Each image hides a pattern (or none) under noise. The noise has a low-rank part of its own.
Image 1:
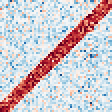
a diagonal band
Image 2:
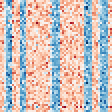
bands of columns
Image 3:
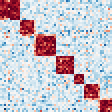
blocks along the diagonal
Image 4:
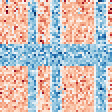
bands of rows crossing bands of columns
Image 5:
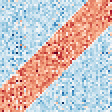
a diagonal band
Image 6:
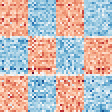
a checkerboard
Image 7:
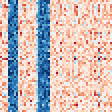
bands of columns
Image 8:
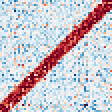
a diagonal band
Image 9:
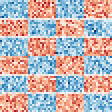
a checkerboard
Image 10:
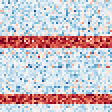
bands of rows
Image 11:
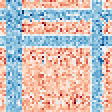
bands of rows crossing bands of columns
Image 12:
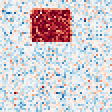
one block
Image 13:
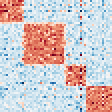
blocks along the diagonal
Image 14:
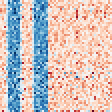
bands of columns
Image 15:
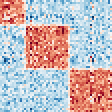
blocks along the diagonal
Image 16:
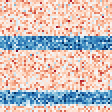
bands of rows
